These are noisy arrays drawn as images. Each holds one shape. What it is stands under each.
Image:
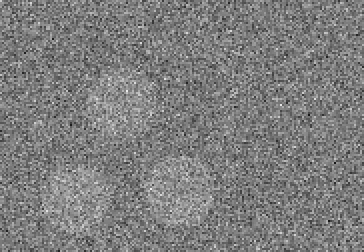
light three dots
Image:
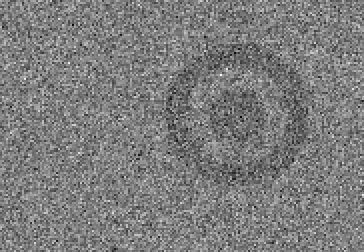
dark bullseye
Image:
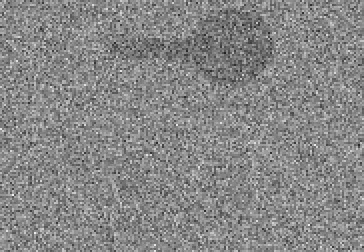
dark lollipop, top middle
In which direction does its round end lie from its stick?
right
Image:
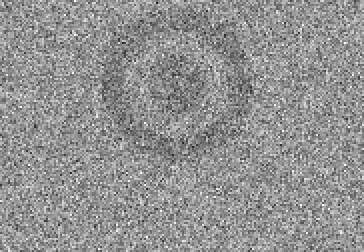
dark bullseye
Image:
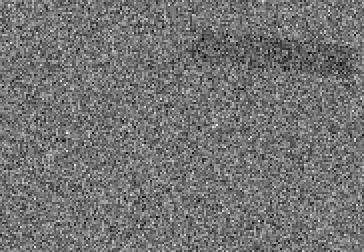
dark bar
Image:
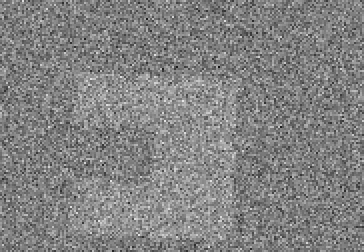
light square with a notch
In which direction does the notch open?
left
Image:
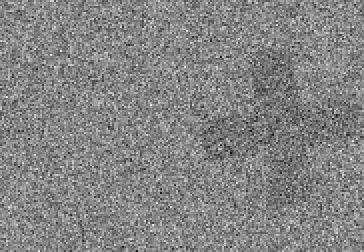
dark cross
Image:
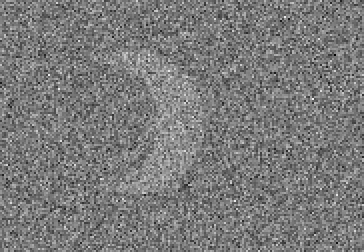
light crescent
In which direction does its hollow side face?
left
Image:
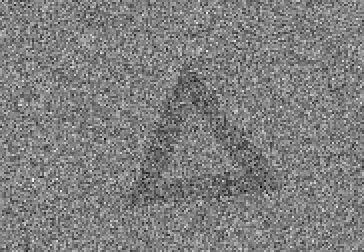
dark triangle frame
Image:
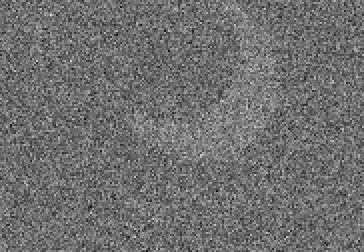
light crescent
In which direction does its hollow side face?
up and left
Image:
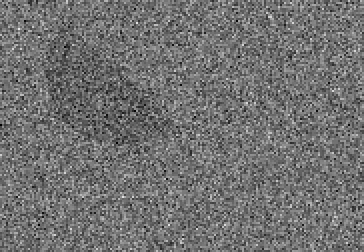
dark half disc
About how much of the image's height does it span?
half
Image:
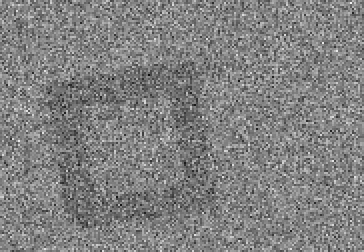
dark square frame
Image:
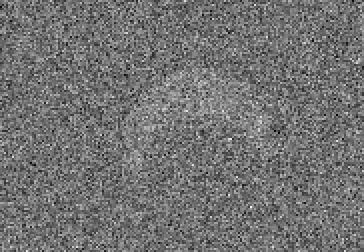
light crescent
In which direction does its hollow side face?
down
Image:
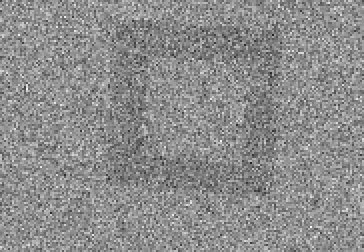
dark square frame
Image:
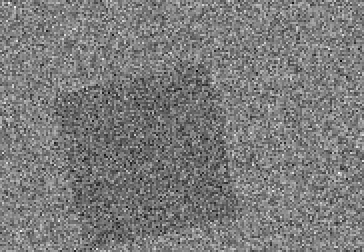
dark square
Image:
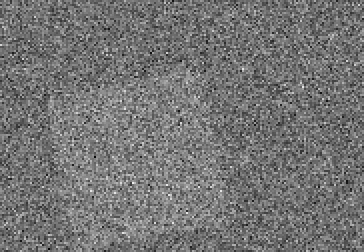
light square
